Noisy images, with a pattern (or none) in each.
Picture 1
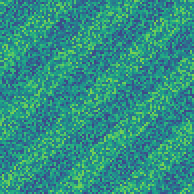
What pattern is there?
diagonal stripes
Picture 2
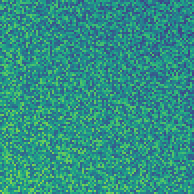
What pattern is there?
a smooth slope
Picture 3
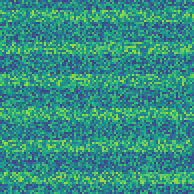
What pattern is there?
horizontal stripes
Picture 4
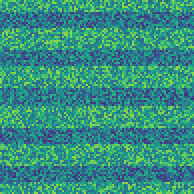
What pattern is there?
horizontal stripes
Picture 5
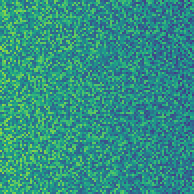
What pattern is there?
a smooth slope
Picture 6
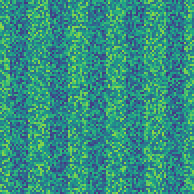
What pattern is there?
vertical stripes
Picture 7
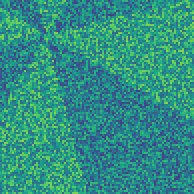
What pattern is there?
spokes from one point
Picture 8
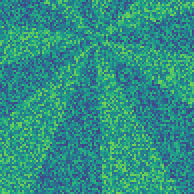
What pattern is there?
spokes from one point
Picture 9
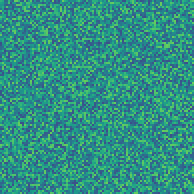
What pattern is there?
only noise
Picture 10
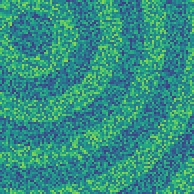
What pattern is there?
rings round one point
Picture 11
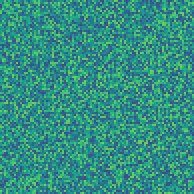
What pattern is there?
only noise
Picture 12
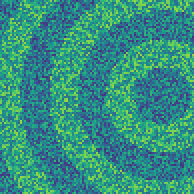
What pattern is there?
rings round one point
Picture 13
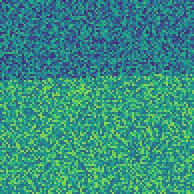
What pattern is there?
a sharp edge
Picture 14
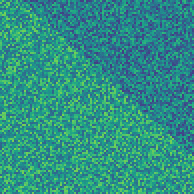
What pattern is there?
a sharp edge
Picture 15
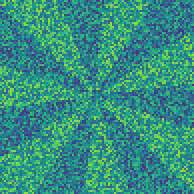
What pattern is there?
spokes from one point
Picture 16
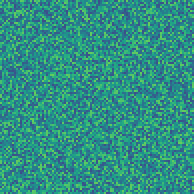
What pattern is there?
only noise
